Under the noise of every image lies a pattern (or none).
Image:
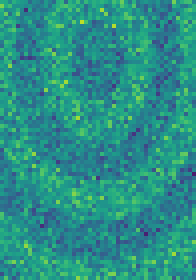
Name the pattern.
rings round one point
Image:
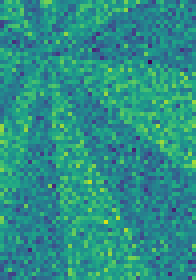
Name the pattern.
spokes from one point
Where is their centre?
top left
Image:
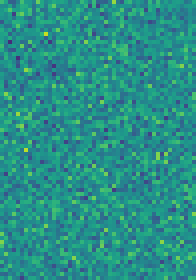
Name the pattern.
only noise
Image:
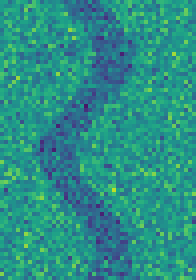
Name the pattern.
a wavy band
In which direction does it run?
top to bottom
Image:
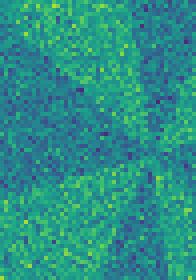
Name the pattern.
spokes from one point
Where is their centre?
middle right
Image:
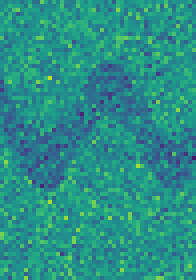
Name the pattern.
a wavy band
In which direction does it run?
left to right
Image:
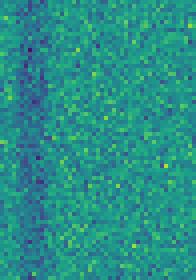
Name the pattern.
one vertical stripe
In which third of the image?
left
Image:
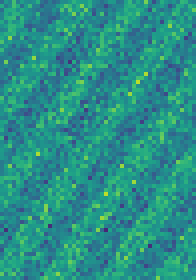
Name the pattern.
diagonal stripes
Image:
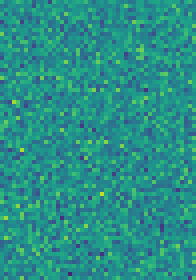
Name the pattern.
only noise
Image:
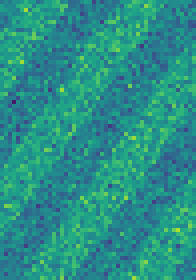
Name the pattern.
diagonal stripes
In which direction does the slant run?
bottom left to top right
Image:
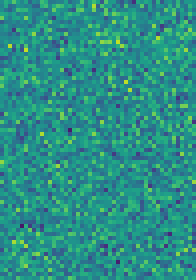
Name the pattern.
only noise
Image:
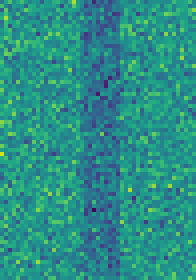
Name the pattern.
one vertical stripe
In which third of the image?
middle
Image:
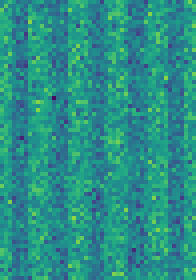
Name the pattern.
vertical stripes
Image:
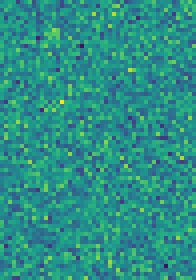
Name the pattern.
only noise
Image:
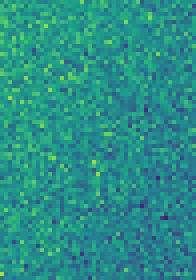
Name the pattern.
a smooth slope
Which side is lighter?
top left
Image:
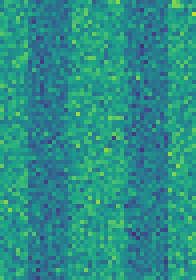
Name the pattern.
vertical stripes
